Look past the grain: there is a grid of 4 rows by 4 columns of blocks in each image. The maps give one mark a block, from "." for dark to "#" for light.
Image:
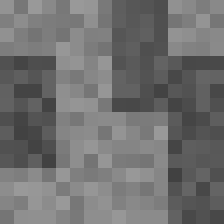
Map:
# # . #
. # . .
. # # .
# # # .
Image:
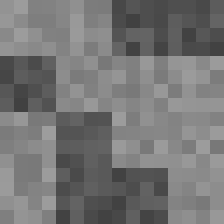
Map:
# # . .
. # # #
# . # #
# . . #
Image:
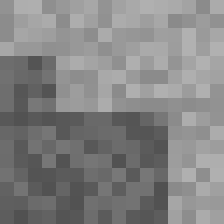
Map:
# # # #
. # # #
. . . #
. . . #
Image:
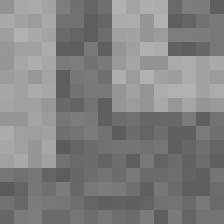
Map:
# . # .
# . # #
# . . .
. . . .
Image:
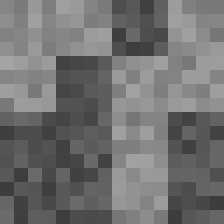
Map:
# # . #
# . # #
. . # .
. . # .
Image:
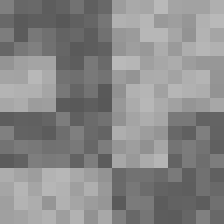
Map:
. . # #
# . # #
. . # .
# # . .
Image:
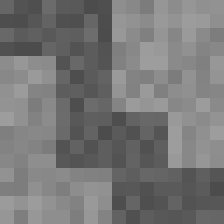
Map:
. . # #
# . # #
# . . #
# # . .
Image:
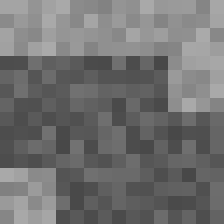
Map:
# # # #
. . . #
. . . .
# . . .
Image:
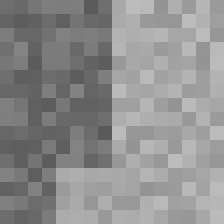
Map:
. . # #
. . # #
. . # #
. # # #
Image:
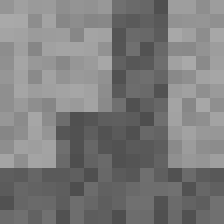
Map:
# # . #
# # . #
# . . #
. . . .
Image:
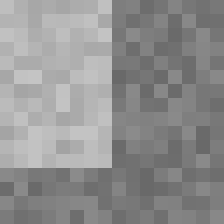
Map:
# # . .
# # . .
# # . .
. . . .
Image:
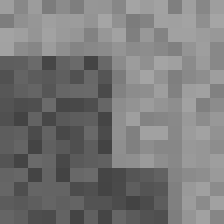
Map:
# # # #
. . # #
. . # #
. . . #
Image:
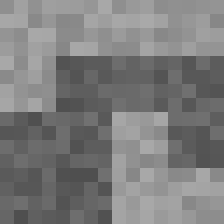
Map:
# # # #
# . . .
. . # .
. . # #
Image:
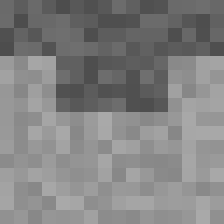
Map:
. . . .
# . . #
# # # #
# # # #
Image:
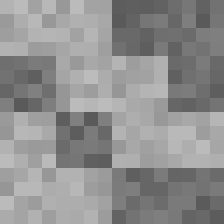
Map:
# # . .
. # # .
# . # #
# # . .
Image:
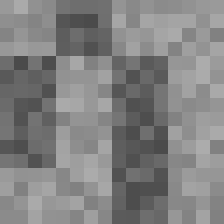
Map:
# . # #
. # . #
. # . #
# # . #
